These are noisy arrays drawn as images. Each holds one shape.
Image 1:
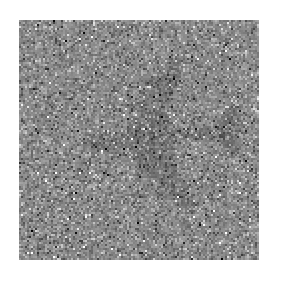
airplane
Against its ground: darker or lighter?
darker
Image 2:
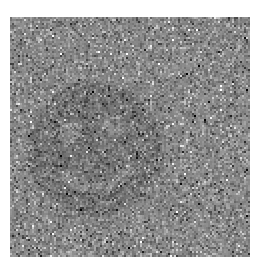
smiling face
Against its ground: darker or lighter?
darker
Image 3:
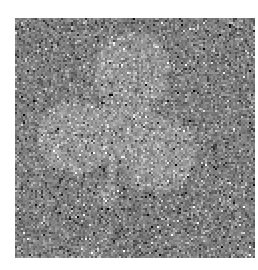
club
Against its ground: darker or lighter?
lighter
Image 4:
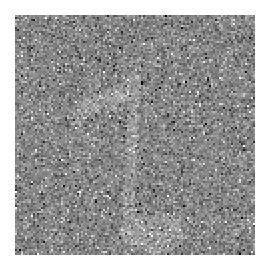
musical note
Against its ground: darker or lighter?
lighter
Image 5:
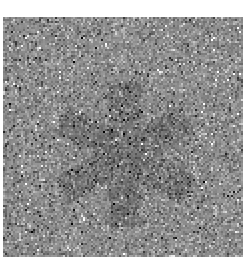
asterisk
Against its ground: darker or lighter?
darker
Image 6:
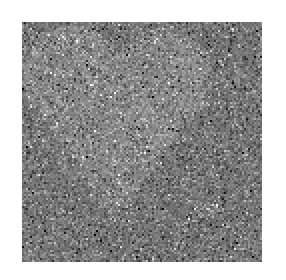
heart
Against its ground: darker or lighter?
lighter
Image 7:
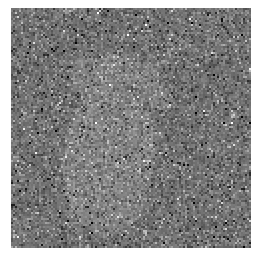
footprint
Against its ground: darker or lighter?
lighter
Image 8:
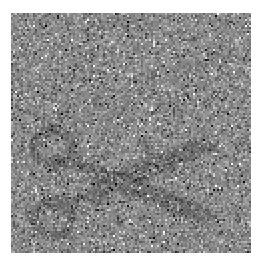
pair of scissors
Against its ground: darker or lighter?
darker
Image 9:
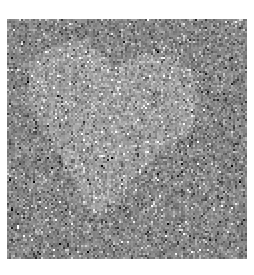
heart
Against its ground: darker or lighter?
lighter
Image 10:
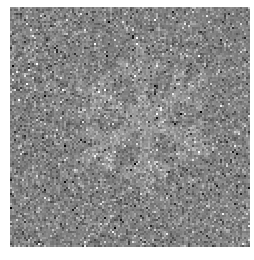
snowflake
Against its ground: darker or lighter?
lighter
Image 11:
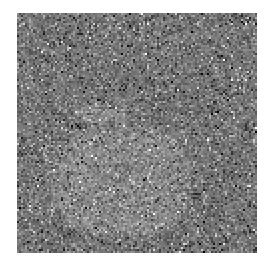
apple
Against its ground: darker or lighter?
lighter
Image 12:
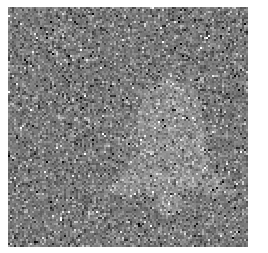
bell
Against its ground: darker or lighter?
lighter
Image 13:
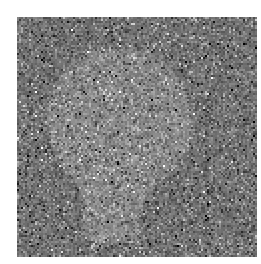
light bulb
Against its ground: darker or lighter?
lighter
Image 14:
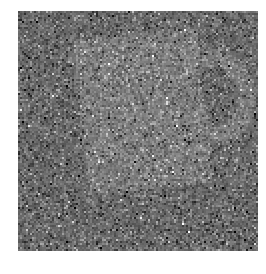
cup
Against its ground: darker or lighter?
lighter
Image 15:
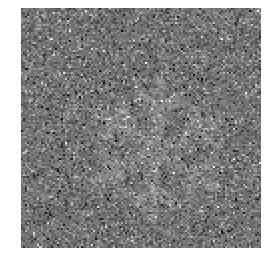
snowflake
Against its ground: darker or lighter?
lighter
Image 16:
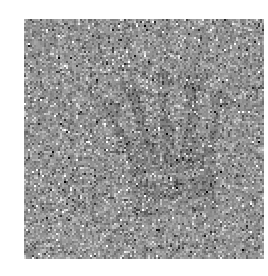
chess queen
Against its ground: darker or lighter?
darker
